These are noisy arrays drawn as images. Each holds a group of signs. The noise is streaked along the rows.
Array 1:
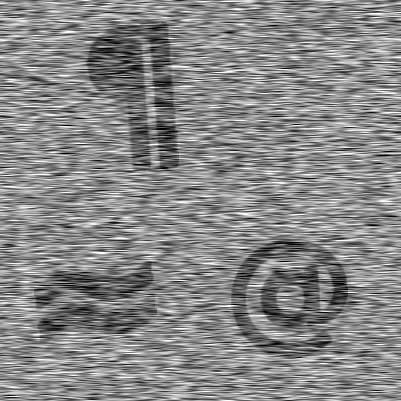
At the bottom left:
approximately sign
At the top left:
pilcrow
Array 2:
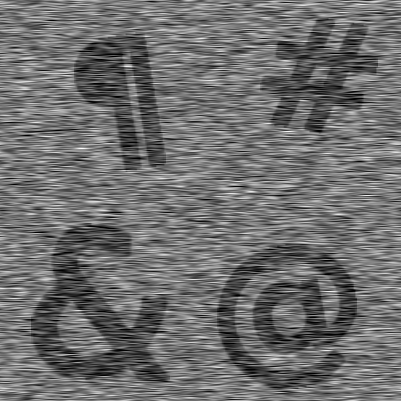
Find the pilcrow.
top left
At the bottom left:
ampersand
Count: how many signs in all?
4
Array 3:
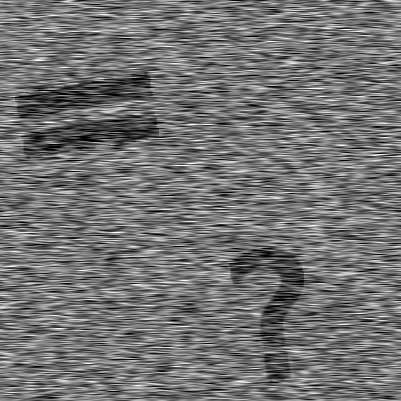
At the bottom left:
nothing
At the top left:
equals sign
